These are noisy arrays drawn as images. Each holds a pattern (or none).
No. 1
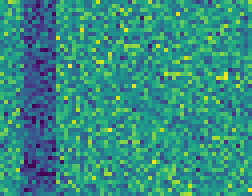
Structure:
one vertical stripe
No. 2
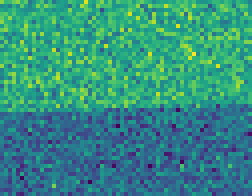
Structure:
a sharp edge
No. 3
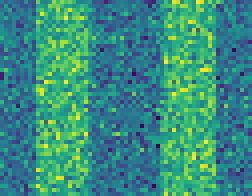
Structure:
vertical stripes
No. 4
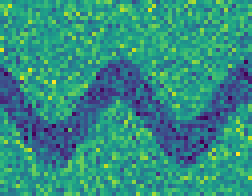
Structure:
a wavy band
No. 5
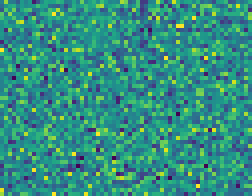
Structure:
only noise
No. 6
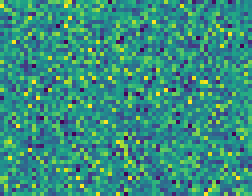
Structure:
only noise
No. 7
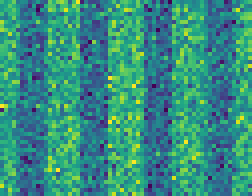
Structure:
vertical stripes
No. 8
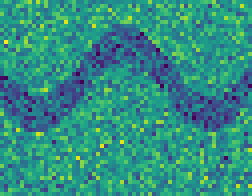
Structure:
a wavy band
